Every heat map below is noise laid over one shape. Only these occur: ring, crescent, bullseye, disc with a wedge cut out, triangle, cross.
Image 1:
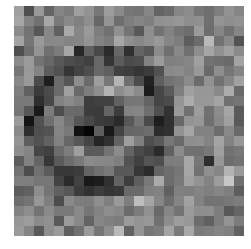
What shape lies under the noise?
bullseye
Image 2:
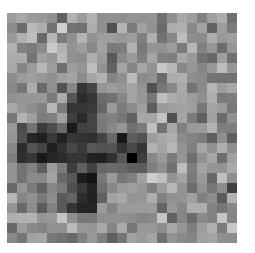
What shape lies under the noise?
cross
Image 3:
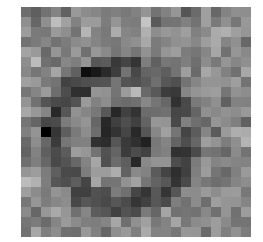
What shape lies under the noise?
bullseye
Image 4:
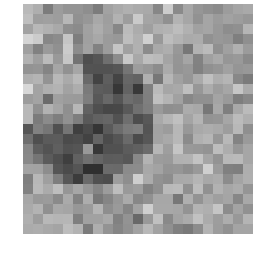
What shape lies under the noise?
disc with a wedge cut out
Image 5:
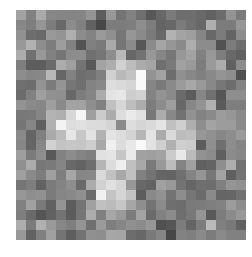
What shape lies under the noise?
cross
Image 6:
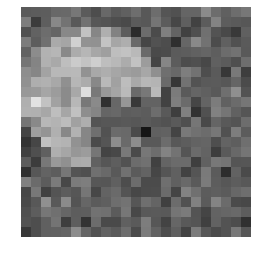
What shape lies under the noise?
disc with a wedge cut out
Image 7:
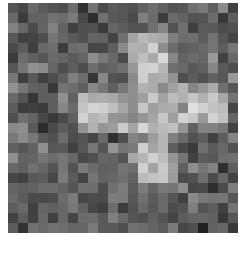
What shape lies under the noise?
cross
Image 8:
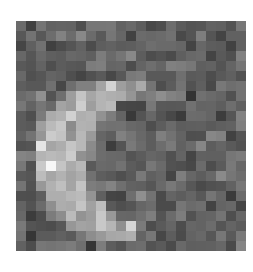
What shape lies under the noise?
crescent
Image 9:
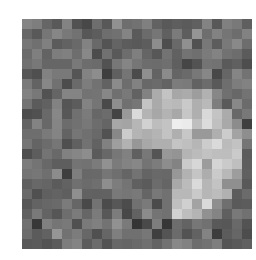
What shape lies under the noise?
disc with a wedge cut out
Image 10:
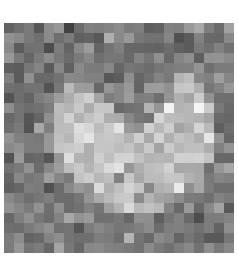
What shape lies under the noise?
disc with a wedge cut out
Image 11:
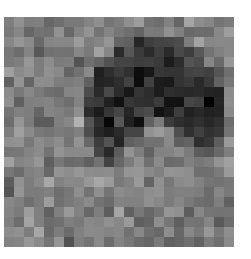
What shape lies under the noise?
disc with a wedge cut out
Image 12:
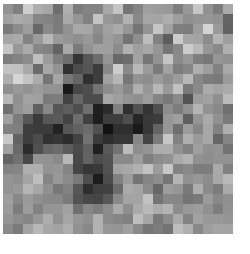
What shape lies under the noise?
cross
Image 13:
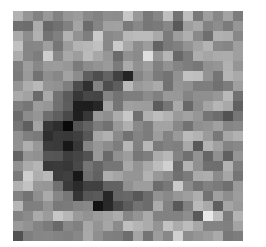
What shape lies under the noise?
crescent
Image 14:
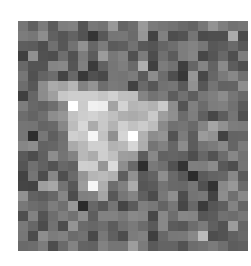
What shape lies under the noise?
triangle
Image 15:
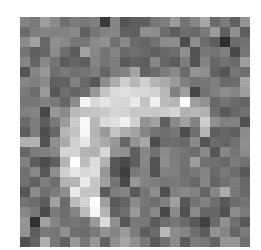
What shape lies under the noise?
crescent
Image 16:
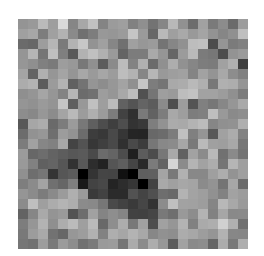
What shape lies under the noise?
triangle
